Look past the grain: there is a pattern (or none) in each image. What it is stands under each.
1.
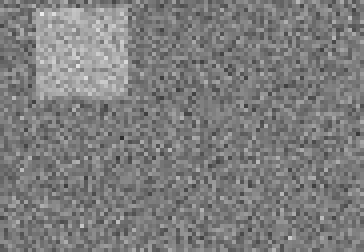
one block
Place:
top left
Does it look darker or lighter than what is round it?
lighter
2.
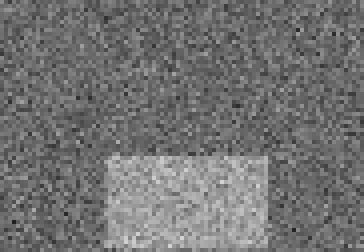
one block
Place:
bottom middle
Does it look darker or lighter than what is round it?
lighter
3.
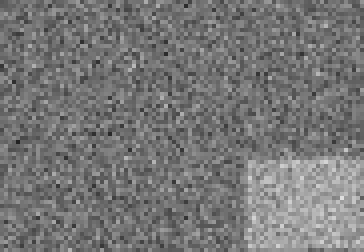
one block
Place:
bottom right
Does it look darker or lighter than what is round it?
lighter
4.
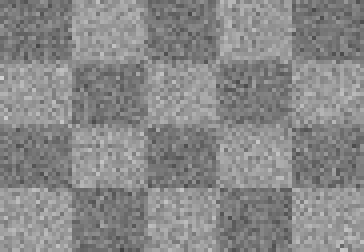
a checkerboard
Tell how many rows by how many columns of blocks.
4 by 5
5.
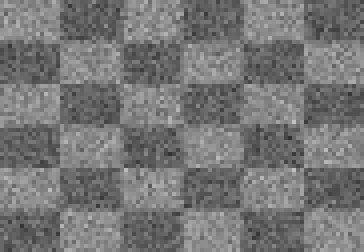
a checkerboard
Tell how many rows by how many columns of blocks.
6 by 6
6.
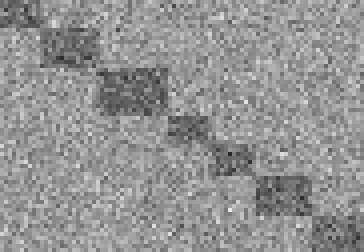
blocks along the diagonal
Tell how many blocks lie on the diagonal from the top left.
7
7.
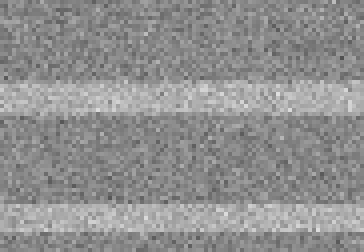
bands of rows
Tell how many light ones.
2
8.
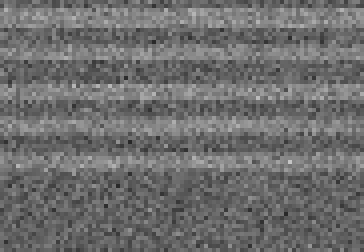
bands of rows
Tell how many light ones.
5
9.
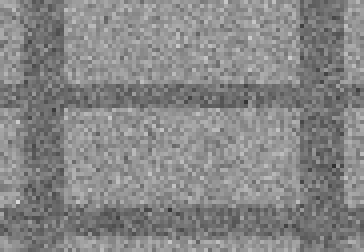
bands of rows crossing bands of columns
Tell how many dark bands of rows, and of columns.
2 and 2
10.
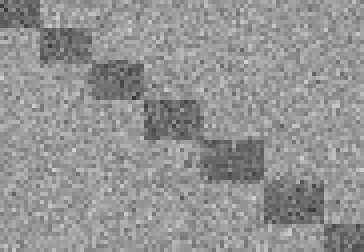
blocks along the diagonal
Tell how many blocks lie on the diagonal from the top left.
7
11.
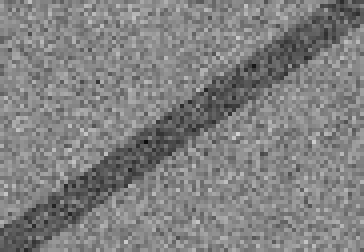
a diagonal band
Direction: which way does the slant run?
bottom left to top right
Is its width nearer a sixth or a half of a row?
a sixth
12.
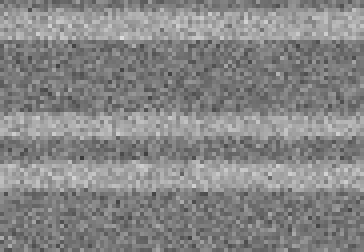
bands of rows
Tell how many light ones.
3
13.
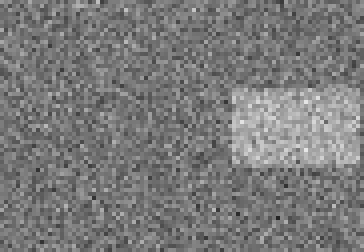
one block
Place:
middle right
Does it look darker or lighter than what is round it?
lighter
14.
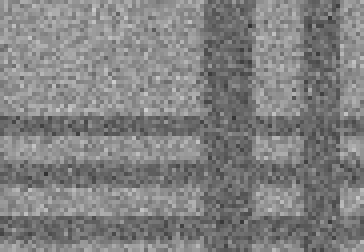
bands of rows crossing bands of columns
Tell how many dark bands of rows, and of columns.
3 and 2
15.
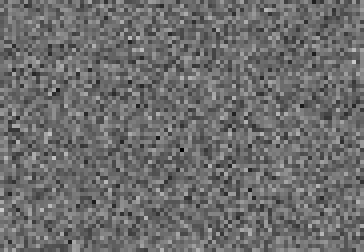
only noise
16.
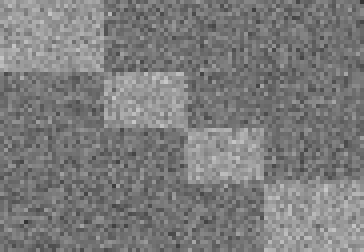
blocks along the diagonal
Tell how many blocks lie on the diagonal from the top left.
4
